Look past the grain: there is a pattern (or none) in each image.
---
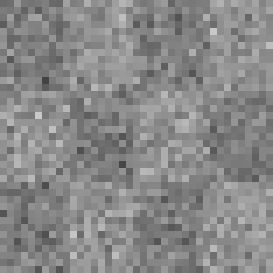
a checkerboard
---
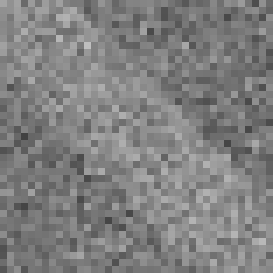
a diagonal band
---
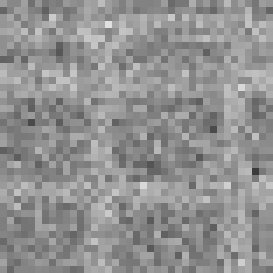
bands of rows crossing bands of columns
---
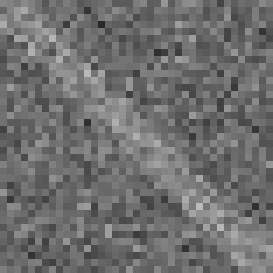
a diagonal band
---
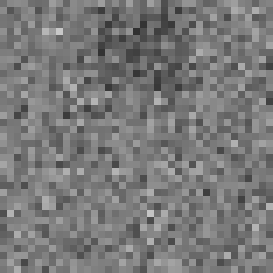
one block
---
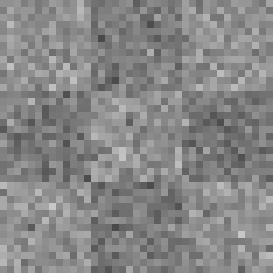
a checkerboard
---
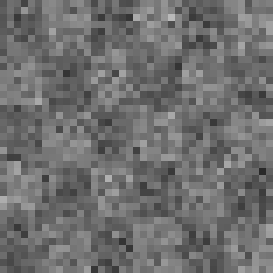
a checkerboard
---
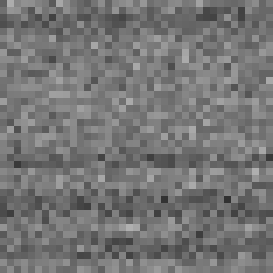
bands of rows
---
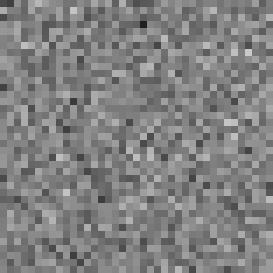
only noise
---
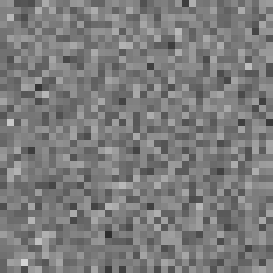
only noise
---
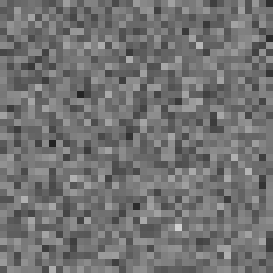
only noise
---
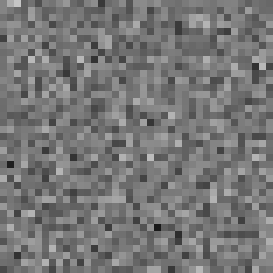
only noise
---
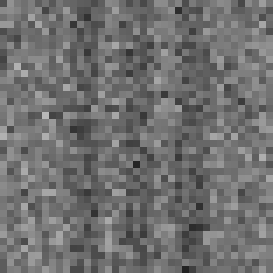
bands of columns
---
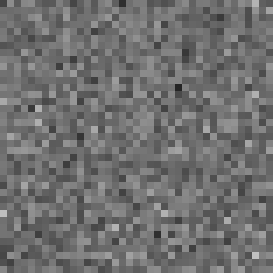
only noise
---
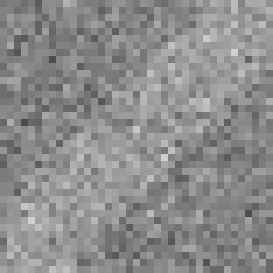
a diagonal band
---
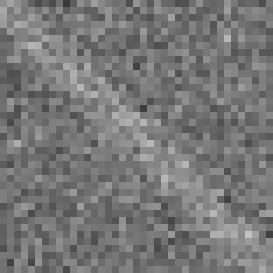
a diagonal band
